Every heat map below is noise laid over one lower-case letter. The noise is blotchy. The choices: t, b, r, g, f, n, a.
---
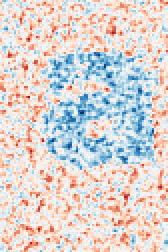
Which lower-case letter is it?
a
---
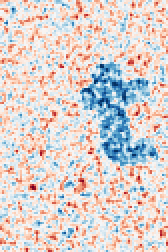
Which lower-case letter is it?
t
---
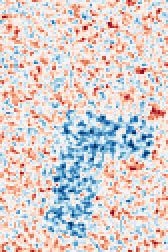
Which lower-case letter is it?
r
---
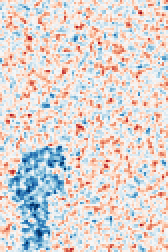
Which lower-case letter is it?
f
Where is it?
bottom left
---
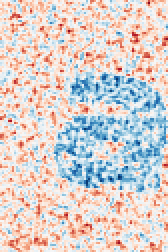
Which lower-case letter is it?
a
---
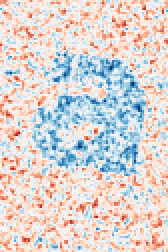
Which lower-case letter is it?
a
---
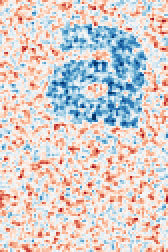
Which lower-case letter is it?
a
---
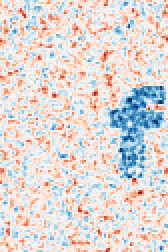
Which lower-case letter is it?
f
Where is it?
middle right
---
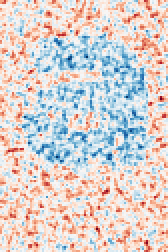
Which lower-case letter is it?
a
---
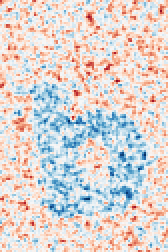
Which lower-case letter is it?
b
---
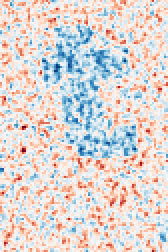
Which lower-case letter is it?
t
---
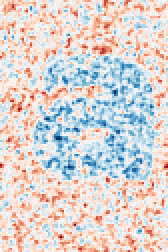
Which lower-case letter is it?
a
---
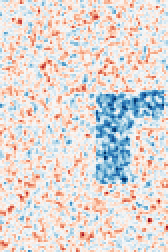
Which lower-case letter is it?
r
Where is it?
middle right
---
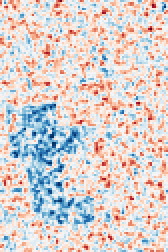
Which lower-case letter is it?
t
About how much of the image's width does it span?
half
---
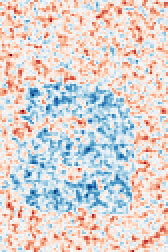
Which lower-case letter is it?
a
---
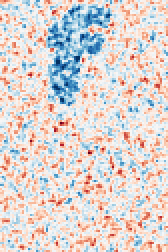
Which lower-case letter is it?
f
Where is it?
top middle
